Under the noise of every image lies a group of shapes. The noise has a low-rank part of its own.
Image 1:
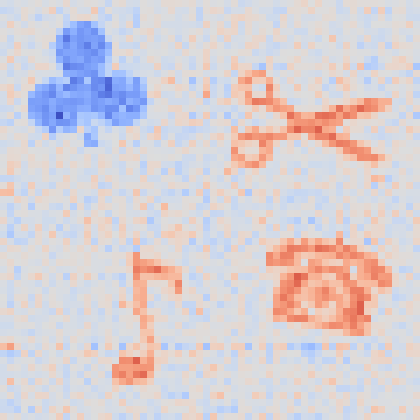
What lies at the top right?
pair of scissors
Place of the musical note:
bottom left
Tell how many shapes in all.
4
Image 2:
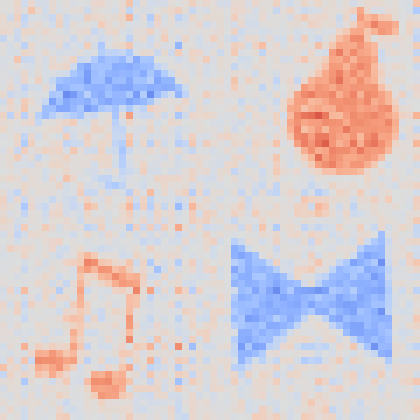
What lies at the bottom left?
pair of musical notes
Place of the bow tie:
bottom right
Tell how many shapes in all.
4
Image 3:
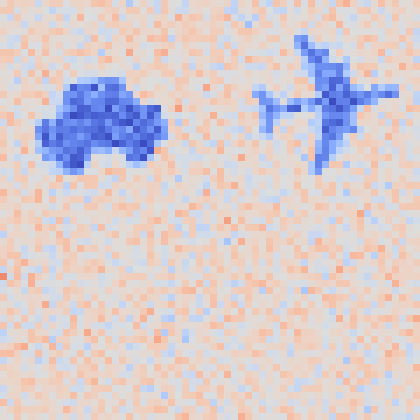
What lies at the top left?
car
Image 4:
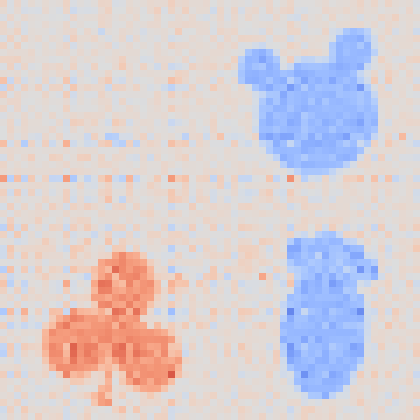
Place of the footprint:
bottom right
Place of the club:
bottom left
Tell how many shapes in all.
3
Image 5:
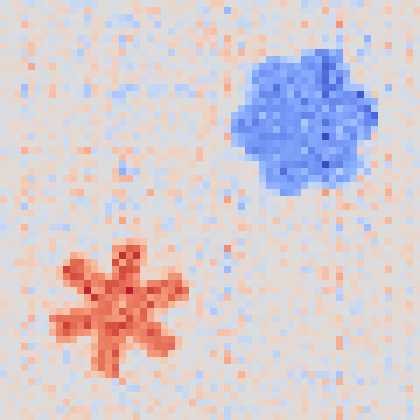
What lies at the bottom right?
nothing
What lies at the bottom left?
asterisk
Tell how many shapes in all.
2
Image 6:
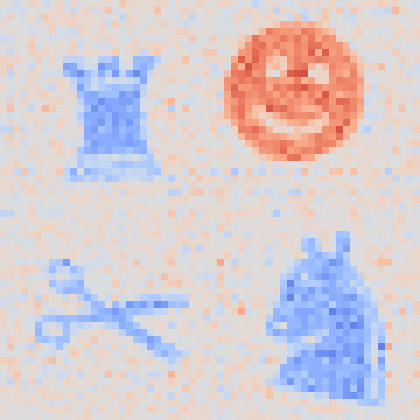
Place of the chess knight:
bottom right
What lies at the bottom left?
pair of scissors
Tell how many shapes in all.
4
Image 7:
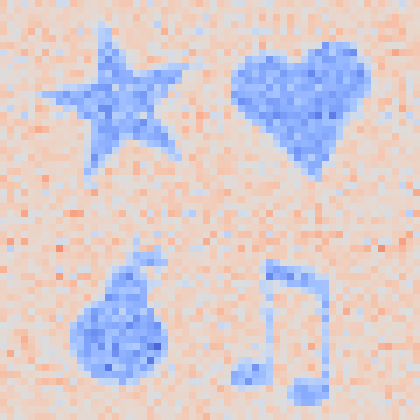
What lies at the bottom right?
pair of musical notes
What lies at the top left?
star
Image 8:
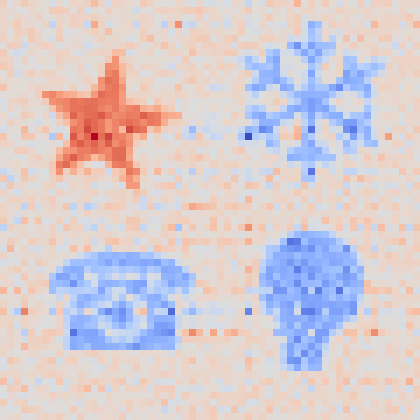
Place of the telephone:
bottom left
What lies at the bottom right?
light bulb
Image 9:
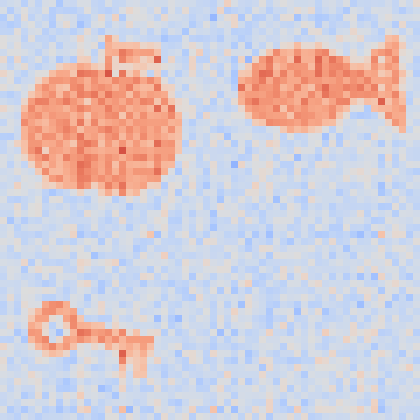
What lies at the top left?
apple
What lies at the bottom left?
key
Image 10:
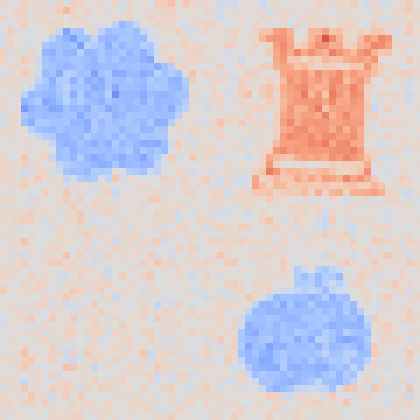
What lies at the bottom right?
apple
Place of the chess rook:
top right
